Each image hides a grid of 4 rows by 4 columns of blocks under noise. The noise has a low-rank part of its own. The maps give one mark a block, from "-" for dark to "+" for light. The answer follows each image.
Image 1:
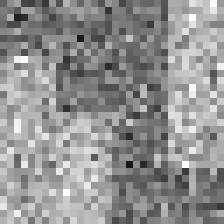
- - - +
+ - - +
+ + - +
+ + - -
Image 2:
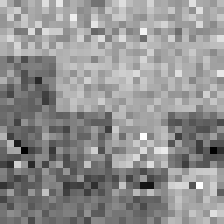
+ + + +
- + + +
- - + -
- - - +
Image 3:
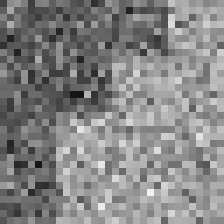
- - - +
- - + +
- + + +
- + + +
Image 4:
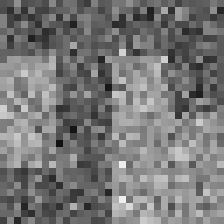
- - - -
+ - + -
+ - + +
- - + +
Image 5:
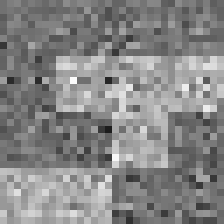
- - - -
- + + +
- - + -
+ + - -
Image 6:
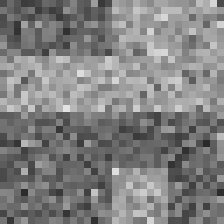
- - + +
+ + + +
- - - -
- - + -
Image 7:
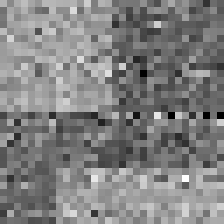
+ + - -
+ + - -
- - - -
- + + +
